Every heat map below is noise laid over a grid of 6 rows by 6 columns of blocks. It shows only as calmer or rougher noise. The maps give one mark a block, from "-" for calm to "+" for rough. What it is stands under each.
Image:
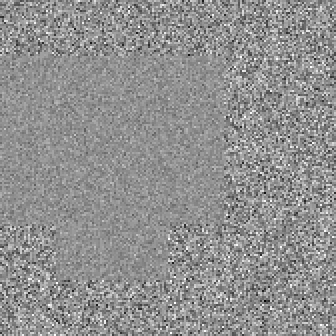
+ + + + + +
- - - - + +
- - - - + +
- - - - + +
+ - - + + +
+ + + + + +
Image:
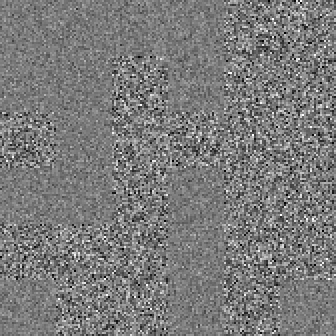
- - - - + +
- - + - + +
+ - + + + +
- - + - + +
+ + + - + +
- + + - + -
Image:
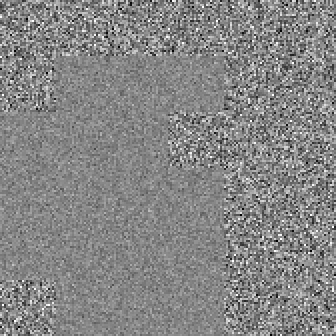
+ + + + + +
+ - - - + +
- - - + + +
- - - - + +
- - - - + +
+ - - - + +
